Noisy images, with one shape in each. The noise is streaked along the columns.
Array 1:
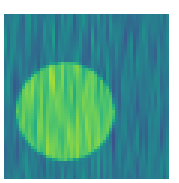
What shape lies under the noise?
disc
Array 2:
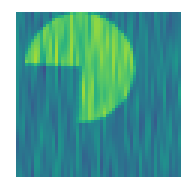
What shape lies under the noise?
disc with a wedge cut out
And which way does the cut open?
down and left
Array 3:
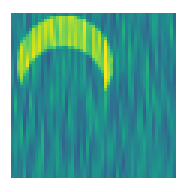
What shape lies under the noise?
crescent
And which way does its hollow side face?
down
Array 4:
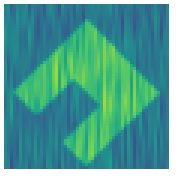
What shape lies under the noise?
square with a notch
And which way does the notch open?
down and left
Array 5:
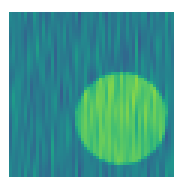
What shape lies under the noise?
disc
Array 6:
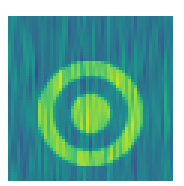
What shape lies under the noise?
bullseye
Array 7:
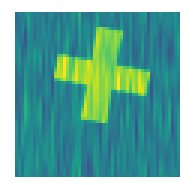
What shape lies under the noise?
cross
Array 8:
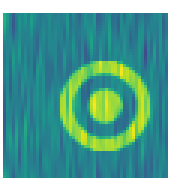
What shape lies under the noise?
bullseye
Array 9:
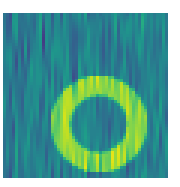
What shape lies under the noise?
ring
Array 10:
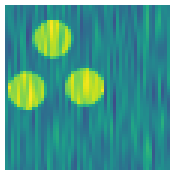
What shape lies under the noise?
three dots
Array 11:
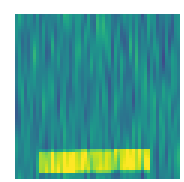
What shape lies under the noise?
bar
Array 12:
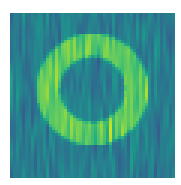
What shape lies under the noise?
ring
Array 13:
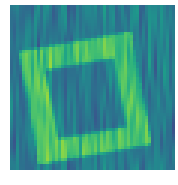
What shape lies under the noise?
square frame
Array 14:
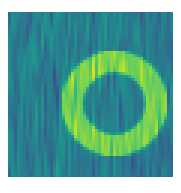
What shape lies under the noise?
ring
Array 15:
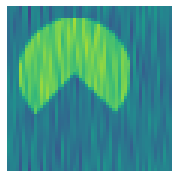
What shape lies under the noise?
disc with a wedge cut out
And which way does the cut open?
down
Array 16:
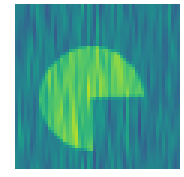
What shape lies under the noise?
disc with a wedge cut out
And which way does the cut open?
down and right
